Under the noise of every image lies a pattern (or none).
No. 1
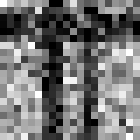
bands of rows crossing bands of columns
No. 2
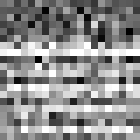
bands of rows
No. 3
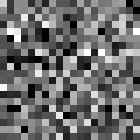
only noise
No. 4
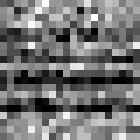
bands of rows
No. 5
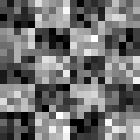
a checkerboard
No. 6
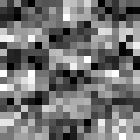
a checkerboard
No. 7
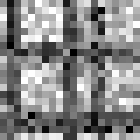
bands of rows crossing bands of columns
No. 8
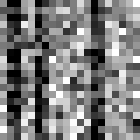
bands of columns
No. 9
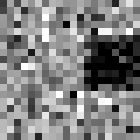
one block
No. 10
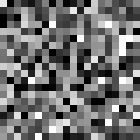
only noise
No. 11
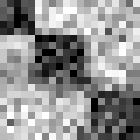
blocks along the diagonal
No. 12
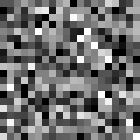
only noise
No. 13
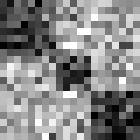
blocks along the diagonal
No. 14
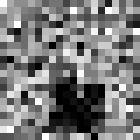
one block
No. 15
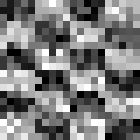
a checkerboard
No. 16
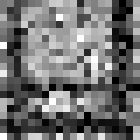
bands of rows crossing bands of columns
